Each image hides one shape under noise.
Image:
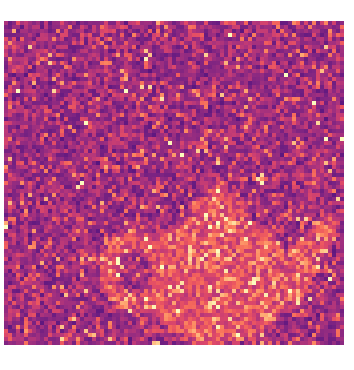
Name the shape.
teapot
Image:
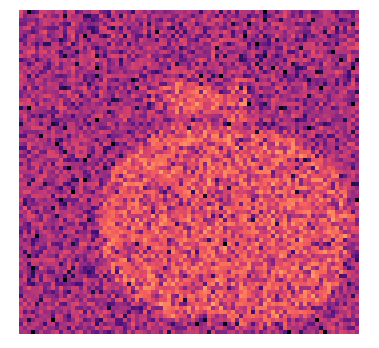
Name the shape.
apple
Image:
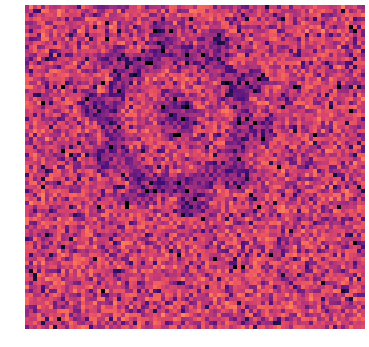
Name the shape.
gear
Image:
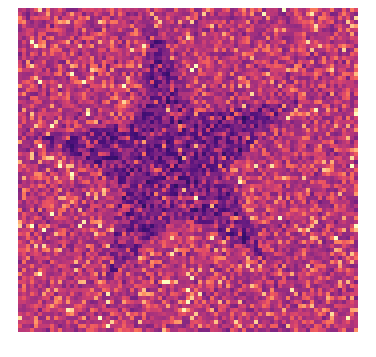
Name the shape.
star
